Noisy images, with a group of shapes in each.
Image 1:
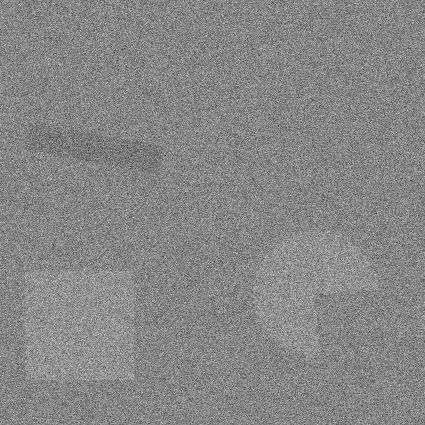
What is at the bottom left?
square
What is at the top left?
bar
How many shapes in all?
3
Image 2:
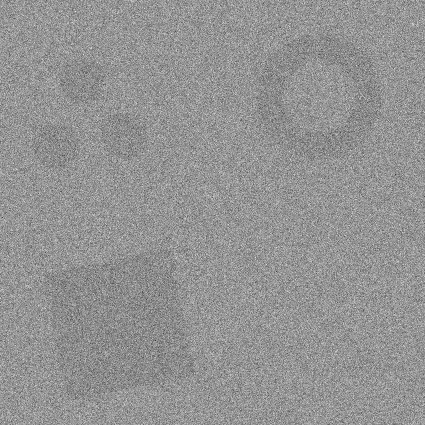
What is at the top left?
three dots
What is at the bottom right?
nothing
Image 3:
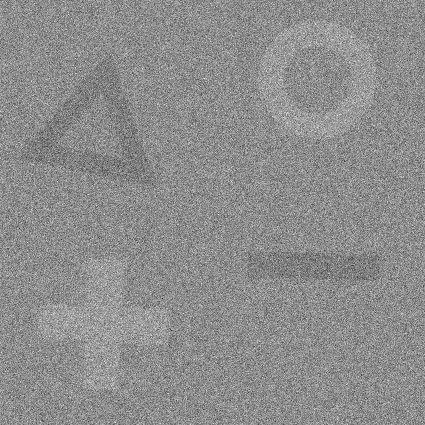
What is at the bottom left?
cross
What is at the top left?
triangle frame
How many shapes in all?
4
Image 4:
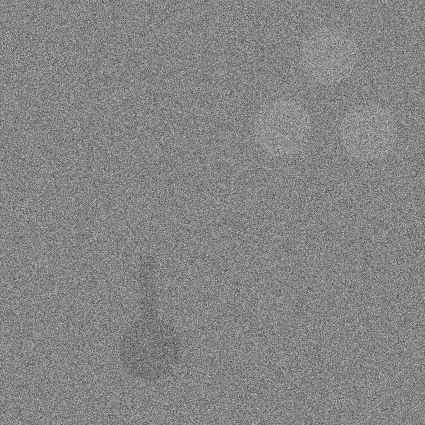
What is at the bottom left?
lollipop
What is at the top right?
three dots
